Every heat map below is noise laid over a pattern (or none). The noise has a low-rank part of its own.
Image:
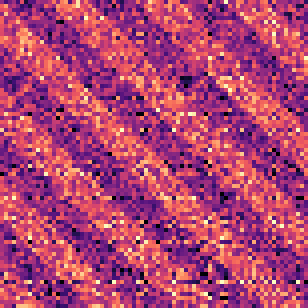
diagonal stripes
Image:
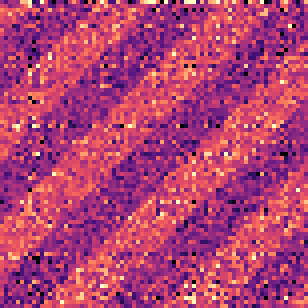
diagonal stripes
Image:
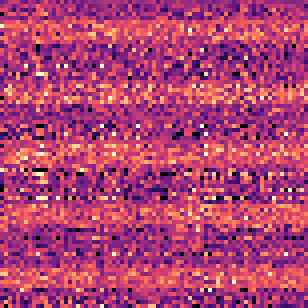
horizontal stripes
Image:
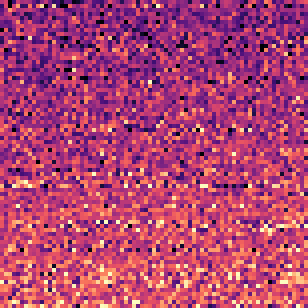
a smooth slope
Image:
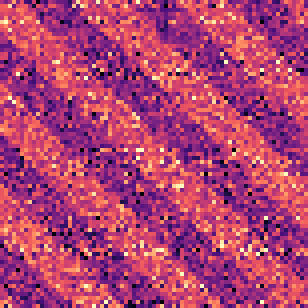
diagonal stripes
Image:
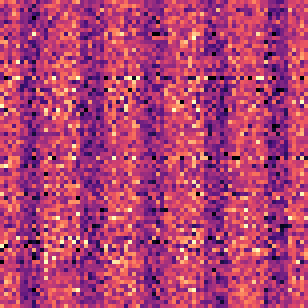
vertical stripes
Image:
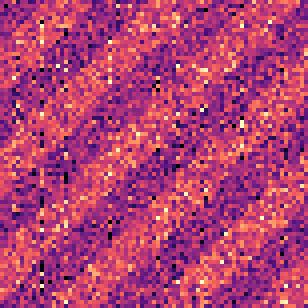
diagonal stripes
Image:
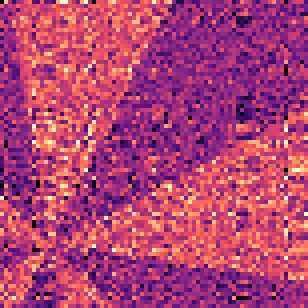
spokes from one point
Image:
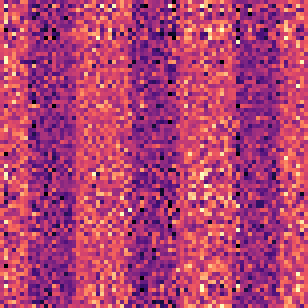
vertical stripes
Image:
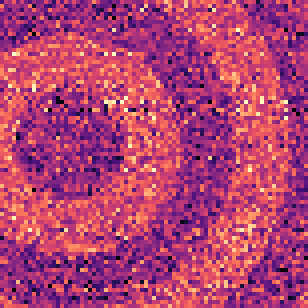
rings round one point
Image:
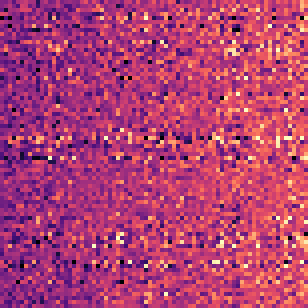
a smooth slope
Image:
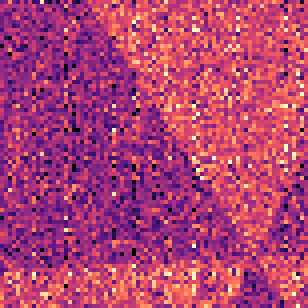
spokes from one point
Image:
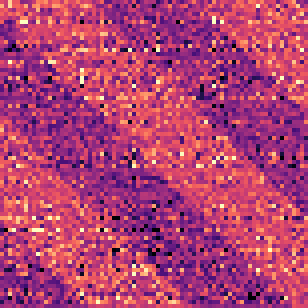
diagonal stripes
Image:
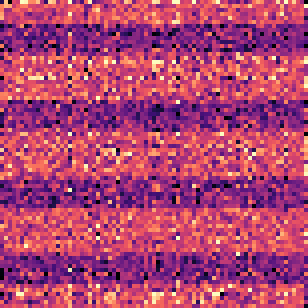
horizontal stripes
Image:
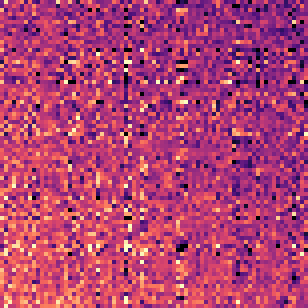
a smooth slope
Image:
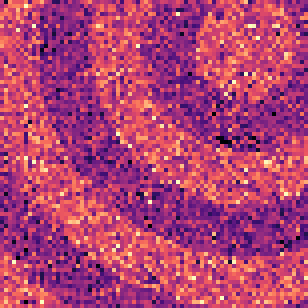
rings round one point
